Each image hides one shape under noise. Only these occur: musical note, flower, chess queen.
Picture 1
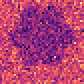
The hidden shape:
flower
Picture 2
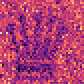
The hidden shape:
chess queen
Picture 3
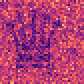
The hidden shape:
chess queen
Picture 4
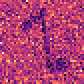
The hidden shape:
musical note
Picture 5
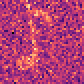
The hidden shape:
musical note
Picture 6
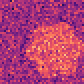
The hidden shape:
flower
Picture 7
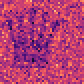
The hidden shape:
chess queen
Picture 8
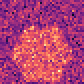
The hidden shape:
flower
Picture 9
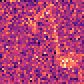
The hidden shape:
musical note
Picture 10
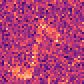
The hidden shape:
musical note
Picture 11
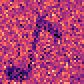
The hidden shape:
musical note
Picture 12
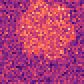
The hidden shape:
flower
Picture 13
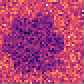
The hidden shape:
flower
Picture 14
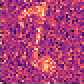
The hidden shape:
musical note
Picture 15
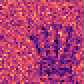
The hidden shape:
chess queen
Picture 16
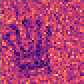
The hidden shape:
chess queen
